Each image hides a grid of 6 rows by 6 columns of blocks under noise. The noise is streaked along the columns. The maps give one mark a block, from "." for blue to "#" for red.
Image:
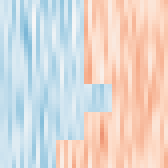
. . . # # #
. . . # # #
. . . # # #
. . . . # #
. . . # # #
. . # # # #
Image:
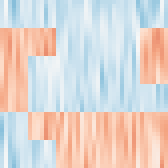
. . . . . .
# # . . . #
# . . . . #
# . . . . .
. # # # # #
. . # # # #
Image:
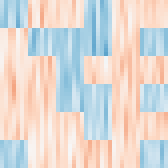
. # # . # #
# . . . # .
# # . # # #
# # . . # .
# # # . # #
. # # # # .
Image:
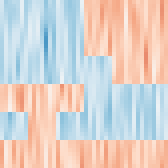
. . . # # #
. . . # # #
. . . . # #
# # # . . .
. # . . . .
# # # # # #
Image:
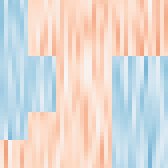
. # # # # #
. # # # # #
. . # # . .
. . # # . .
. # # # . .
# # # # . .
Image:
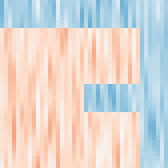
. . . . . .
# # # # # .
# # # # # .
# # # . . .
# # # # # .
# # # # # .
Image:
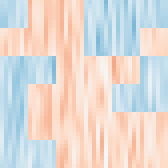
. # # . . .
# # # . . #
. . # # # .
. # # # . .
. # # # # #
. . # # # #
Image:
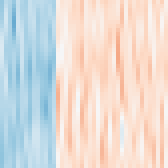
. . # # # #
. . # # # #
. . # # # #
. . # # # #
. . # # # #
. . # # # #
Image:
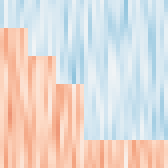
. . . . . .
# . . . . .
# # . . . .
# # # . . .
# # # . . .
# # # # # #
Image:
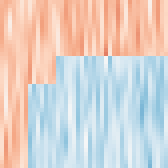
# # # # # #
# # # # # #
# # . . . .
# . . . . .
# . . . . .
# . . . . .
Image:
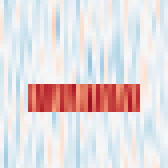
. . . . . .
. . . . . .
. . . . . .
. # # # # .
. . . . . .
. . . . . .
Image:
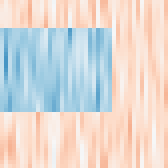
# # # # # #
. . . . # #
. . . . # #
. . . . # #
# # # # # #
# # # # # #
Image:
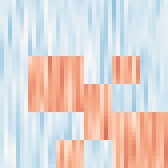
. . . . . .
. . . . . .
. # # . # .
. # # # . .
. . . # # #
. . # . # #
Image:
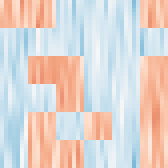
# # . . . #
. . . . . .
. # # . . #
. . # . . #
. # . # . #
. # # . . #
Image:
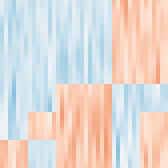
. . . . # #
. . . . # #
. . . . # #
. . # # . .
. # # # . #
# . # # . #
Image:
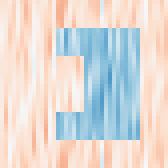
# # # # # #
# # . . . #
# # # . . #
# # # . . #
# # . . . #
# # # # # #
